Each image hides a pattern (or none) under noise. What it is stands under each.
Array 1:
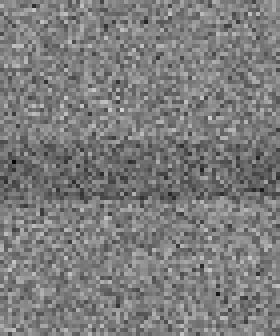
one horizontal stripe
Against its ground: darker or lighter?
darker
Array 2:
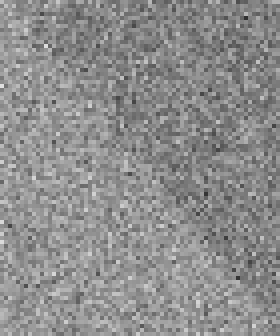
a sharp edge
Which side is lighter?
bottom left
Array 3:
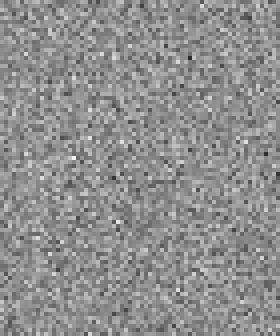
only noise
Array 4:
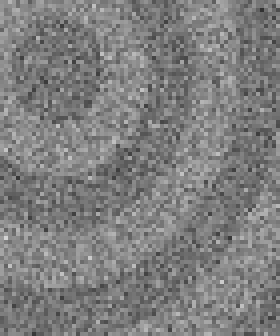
rings round one point
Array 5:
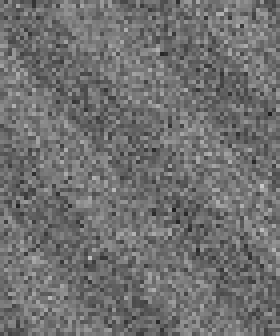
diagonal stripes
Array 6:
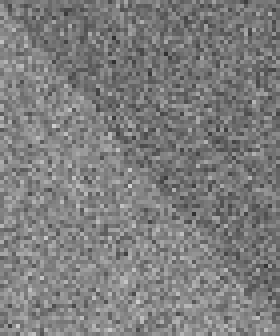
a sharp edge
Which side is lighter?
bottom left
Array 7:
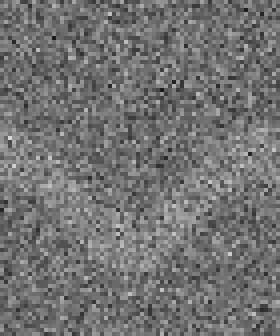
a wavy band
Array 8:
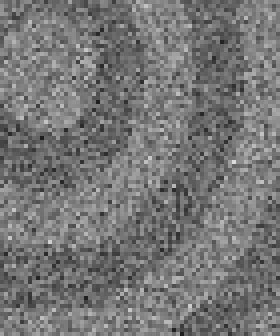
rings round one point
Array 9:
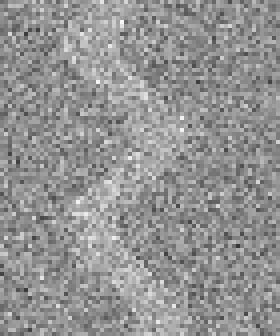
a wavy band
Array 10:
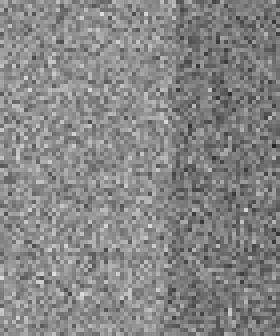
a sharp edge
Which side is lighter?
left
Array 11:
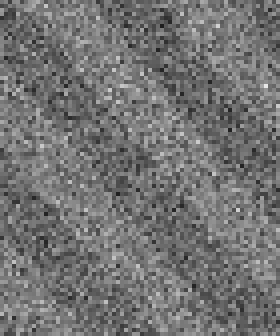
diagonal stripes
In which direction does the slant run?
top left to bottom right
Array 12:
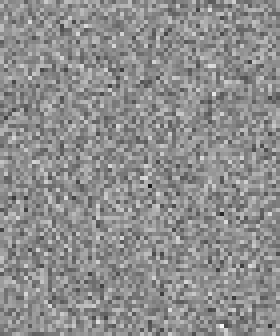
only noise
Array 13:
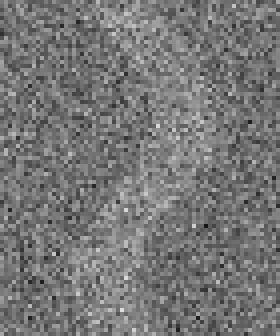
a wavy band
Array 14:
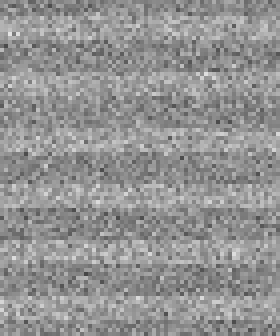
horizontal stripes
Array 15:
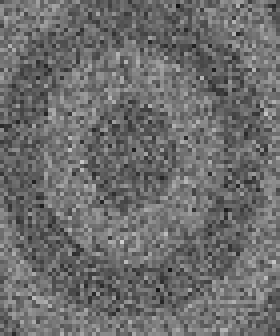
rings round one point
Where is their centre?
centre
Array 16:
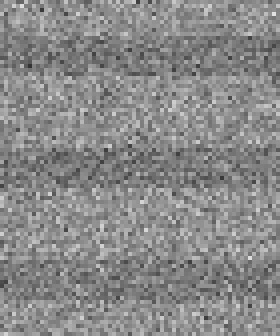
horizontal stripes
